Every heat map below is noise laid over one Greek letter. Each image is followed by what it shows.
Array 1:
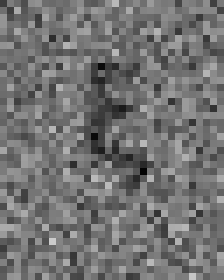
xi
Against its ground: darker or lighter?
darker
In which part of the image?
centre
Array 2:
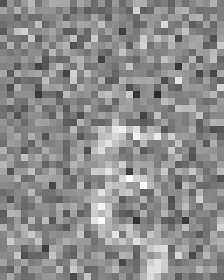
xi
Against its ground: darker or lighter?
lighter
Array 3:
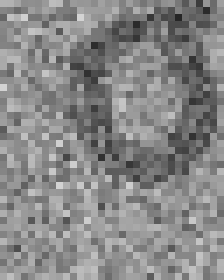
sigma
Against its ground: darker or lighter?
darker
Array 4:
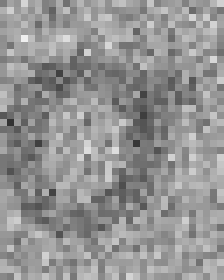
sigma
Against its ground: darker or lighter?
darker
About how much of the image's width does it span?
nearly all
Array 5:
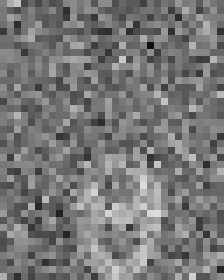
theta
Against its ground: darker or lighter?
lighter
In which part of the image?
bottom middle
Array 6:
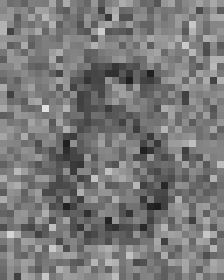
delta
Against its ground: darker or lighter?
darker
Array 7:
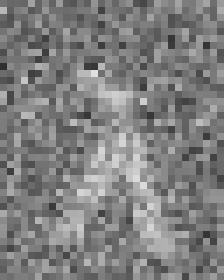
lambda
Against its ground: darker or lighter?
lighter
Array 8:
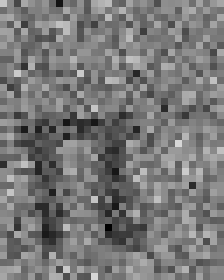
pi
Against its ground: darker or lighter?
darker
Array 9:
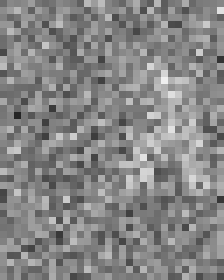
lambda
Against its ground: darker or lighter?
lighter
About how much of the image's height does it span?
half
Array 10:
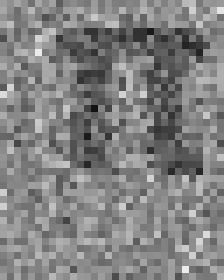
pi
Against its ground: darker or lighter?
darker
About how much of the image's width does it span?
two thirds
